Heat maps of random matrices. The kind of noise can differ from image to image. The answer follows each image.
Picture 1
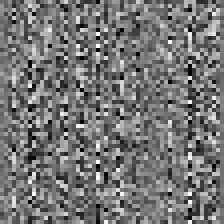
columns of uneven size
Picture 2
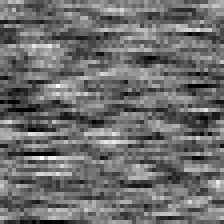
streaked along the rows
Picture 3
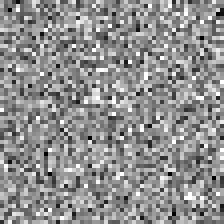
independent entries
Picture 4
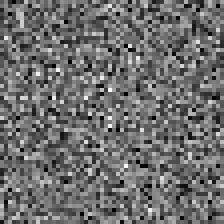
independent entries
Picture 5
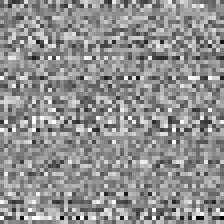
rows of uneven size
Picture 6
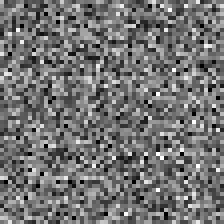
independent entries
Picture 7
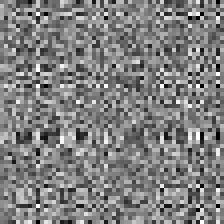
low rank plus noise
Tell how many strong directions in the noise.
one
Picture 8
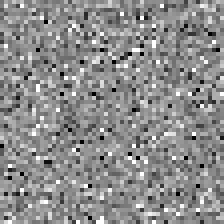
heavy tails
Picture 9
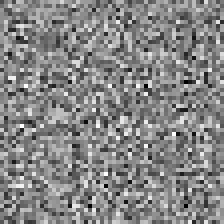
low rank plus noise
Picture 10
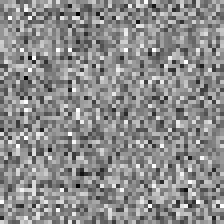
low rank plus noise
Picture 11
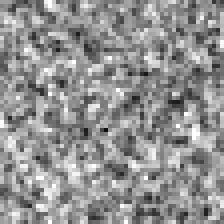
blotchy
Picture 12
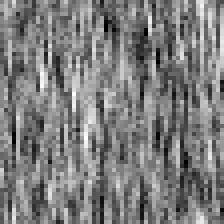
streaked along the columns
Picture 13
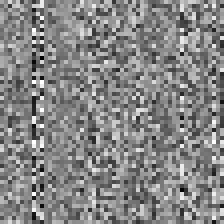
columns of uneven size
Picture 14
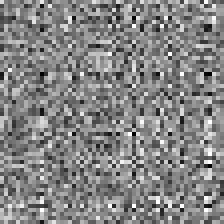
low rank plus noise
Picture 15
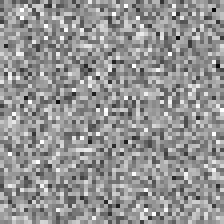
independent entries
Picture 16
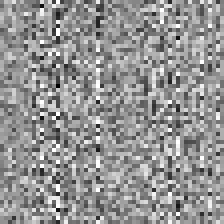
columns of uneven size
